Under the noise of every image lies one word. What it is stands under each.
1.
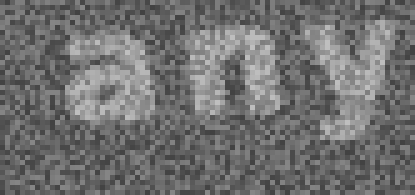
any
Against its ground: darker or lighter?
lighter
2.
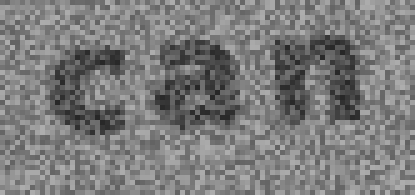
can
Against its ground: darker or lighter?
darker
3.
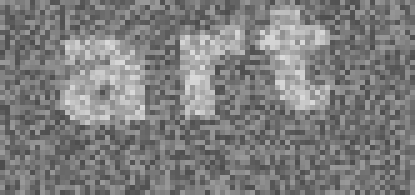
art
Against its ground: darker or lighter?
lighter
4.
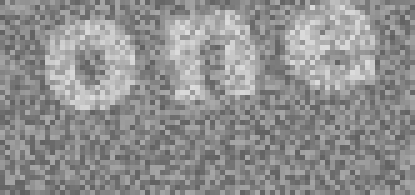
one
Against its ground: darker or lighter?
lighter
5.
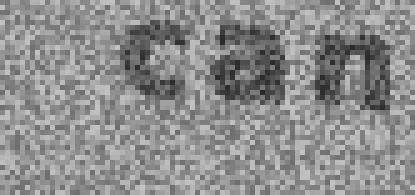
can
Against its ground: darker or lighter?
darker
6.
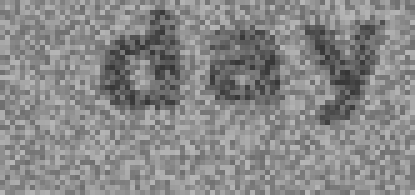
day
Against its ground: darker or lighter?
darker
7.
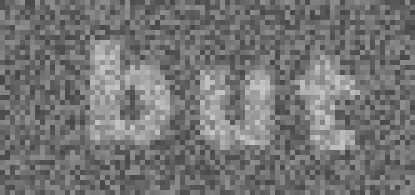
but
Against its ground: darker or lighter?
lighter
